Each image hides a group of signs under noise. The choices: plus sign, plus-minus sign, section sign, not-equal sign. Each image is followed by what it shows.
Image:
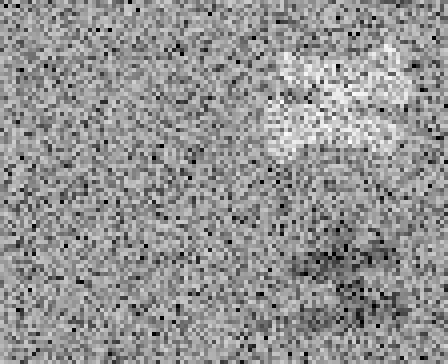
top right: light not-equal sign; bottom right: dark plus-minus sign
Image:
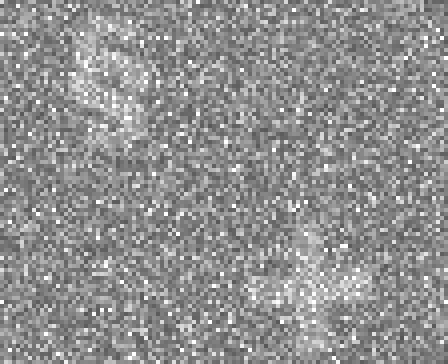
top left: light section sign; bottom right: light plus sign
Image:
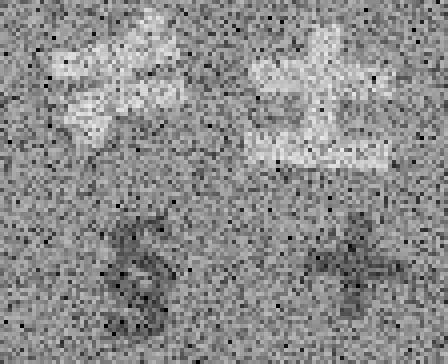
top left: light not-equal sign; top right: light plus-minus sign; bottom left: dark section sign; bottom right: dark plus sign
